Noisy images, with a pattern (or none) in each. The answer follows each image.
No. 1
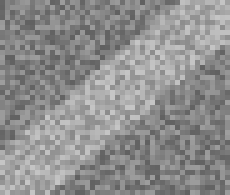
a diagonal band
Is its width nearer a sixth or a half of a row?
a half
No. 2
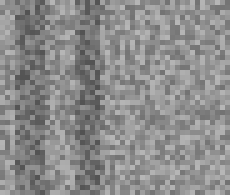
bands of columns
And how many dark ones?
2
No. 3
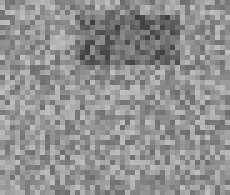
one block
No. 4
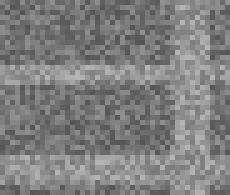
bands of rows crossing bands of columns
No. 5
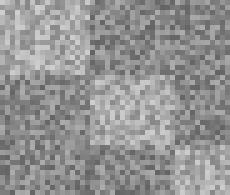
blocks along the diagonal
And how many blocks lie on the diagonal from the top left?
3
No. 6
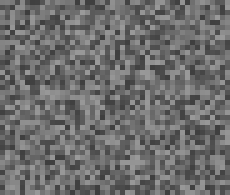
only noise
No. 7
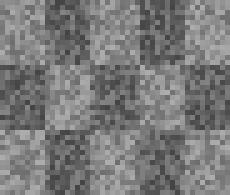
a checkerboard
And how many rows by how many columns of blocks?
3 by 5
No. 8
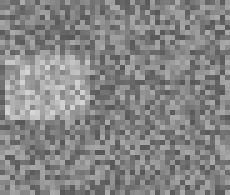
one block
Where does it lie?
middle left
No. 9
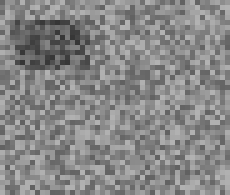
one block
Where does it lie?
top left
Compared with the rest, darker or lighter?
darker
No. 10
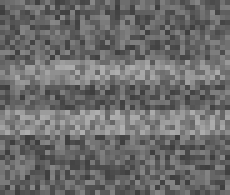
bands of rows
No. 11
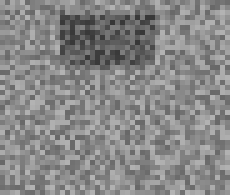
one block
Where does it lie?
top middle
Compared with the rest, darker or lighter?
darker
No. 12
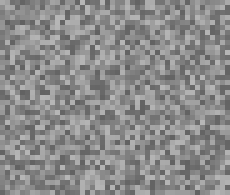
only noise
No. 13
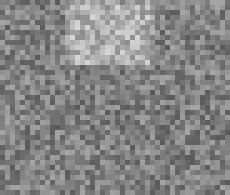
one block
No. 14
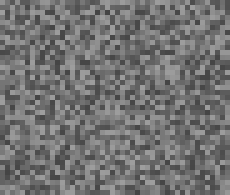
only noise
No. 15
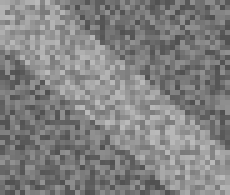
a diagonal band
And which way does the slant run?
top left to bottom right
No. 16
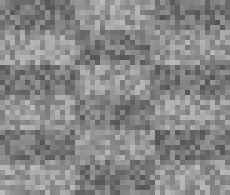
a checkerboard
